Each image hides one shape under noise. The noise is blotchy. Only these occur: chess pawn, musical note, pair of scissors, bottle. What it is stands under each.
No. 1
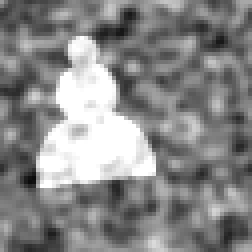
light chess pawn
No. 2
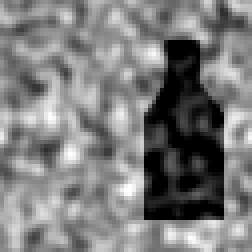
dark bottle
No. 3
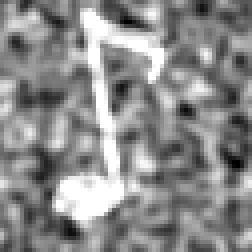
light musical note
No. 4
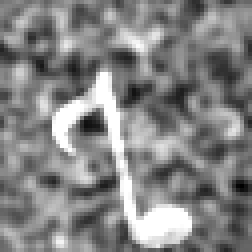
light musical note
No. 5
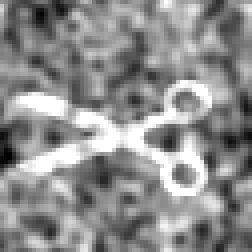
light pair of scissors
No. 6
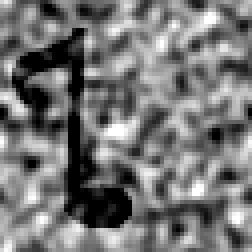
dark musical note
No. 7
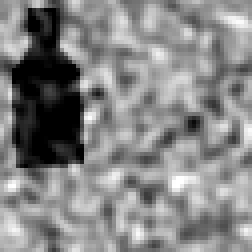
dark bottle
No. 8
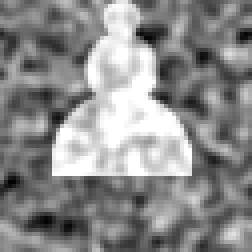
light chess pawn
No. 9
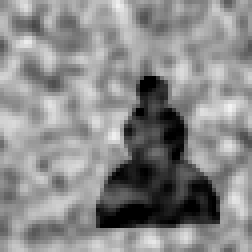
dark chess pawn
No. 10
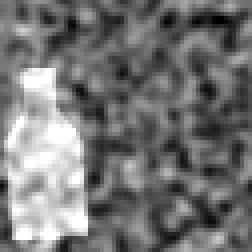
light bottle
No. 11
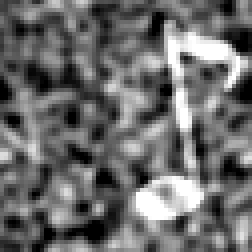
light musical note
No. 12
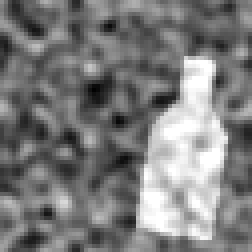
light bottle
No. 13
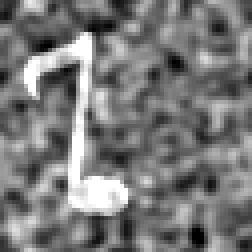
light musical note
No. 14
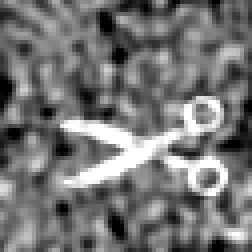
light pair of scissors
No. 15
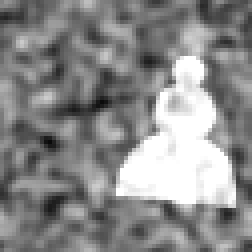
light chess pawn
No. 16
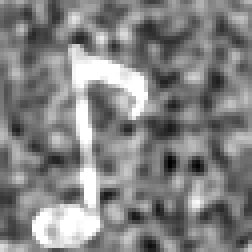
light musical note
